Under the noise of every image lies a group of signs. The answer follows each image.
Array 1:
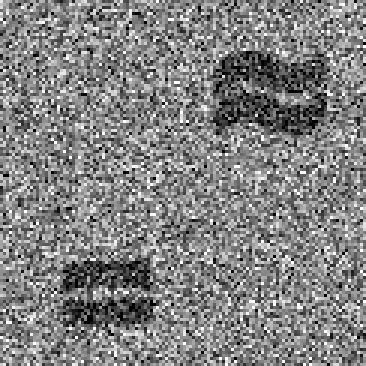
top right: dark approximately sign; bottom left: dark equals sign
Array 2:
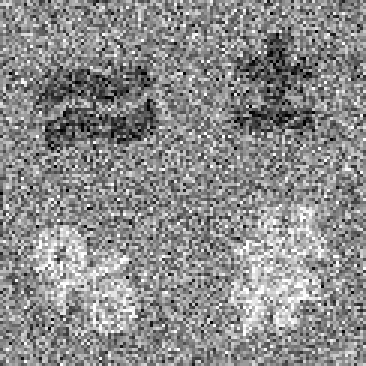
top left: dark approximately sign; top right: dark plus-minus sign; bottom left: light percent sign; bottom right: light hash sign
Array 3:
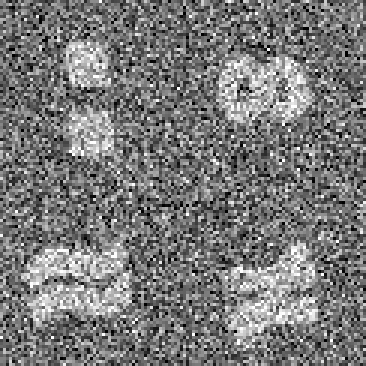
top left: light colon; top right: light infinity sign; bottom left: light approximately sign; bottom right: light not-equal sign
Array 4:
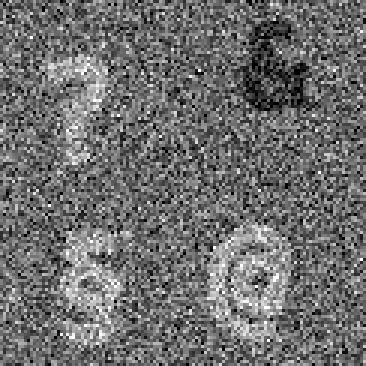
top left: light question mark; top right: dark ampersand; bottom left: light section sign; bottom right: light at sign
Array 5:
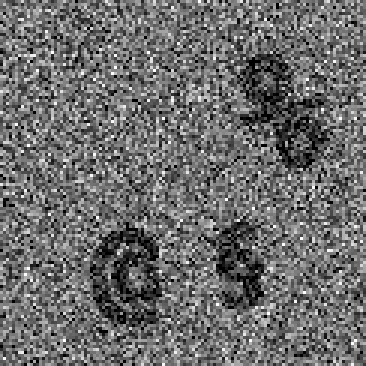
top right: dark percent sign; bottom left: dark at sign; bottom right: dark section sign
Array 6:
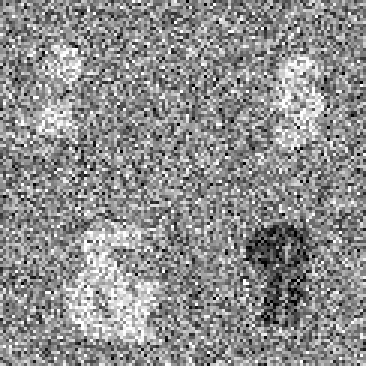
top left: light colon; top right: light section sign; bottom left: light ampersand; bottom right: dark pilcrow
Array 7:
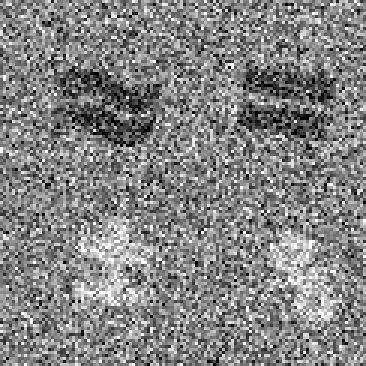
top left: dark approximately sign; top right: dark equals sign; bottom left: light plus-minus sign; bottom right: light percent sign
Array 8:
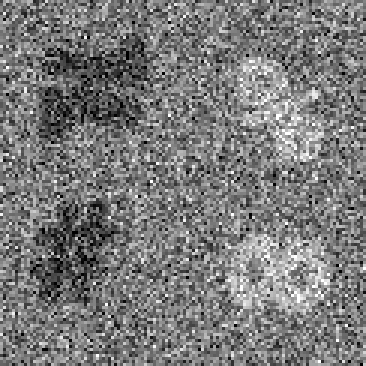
top left: dark not-equal sign; top right: light percent sign; bottom left: dark hash sign; bottom right: light infinity sign
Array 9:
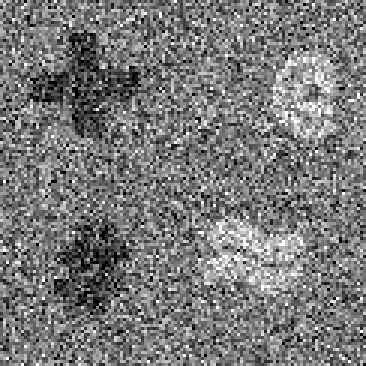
top left: dark plus sign; top right: light at sign; bottom left: dark hash sign; bottom right: light approximately sign
